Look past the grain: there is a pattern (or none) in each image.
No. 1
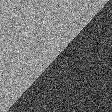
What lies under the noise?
a sharp edge
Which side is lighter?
top left
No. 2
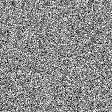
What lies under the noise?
only noise
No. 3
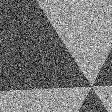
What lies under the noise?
spokes from one point
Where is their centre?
bottom right
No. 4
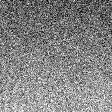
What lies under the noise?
a smooth slope
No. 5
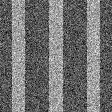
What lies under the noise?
vertical stripes
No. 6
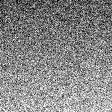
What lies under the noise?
a smooth slope
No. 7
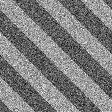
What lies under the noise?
diagonal stripes
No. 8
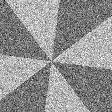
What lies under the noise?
spokes from one point
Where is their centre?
centre
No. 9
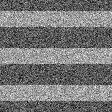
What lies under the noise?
horizontal stripes
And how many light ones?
3
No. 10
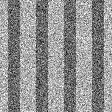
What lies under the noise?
vertical stripes
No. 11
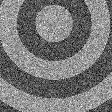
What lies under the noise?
rings round one point
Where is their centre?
top middle
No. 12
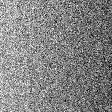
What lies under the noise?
a smooth slope
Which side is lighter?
left
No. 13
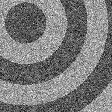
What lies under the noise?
rings round one point
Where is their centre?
top left
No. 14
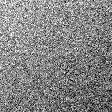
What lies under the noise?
a smooth slope
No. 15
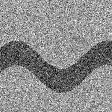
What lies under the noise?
a wavy band
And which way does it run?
left to right
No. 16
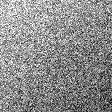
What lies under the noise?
a smooth slope
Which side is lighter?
top left
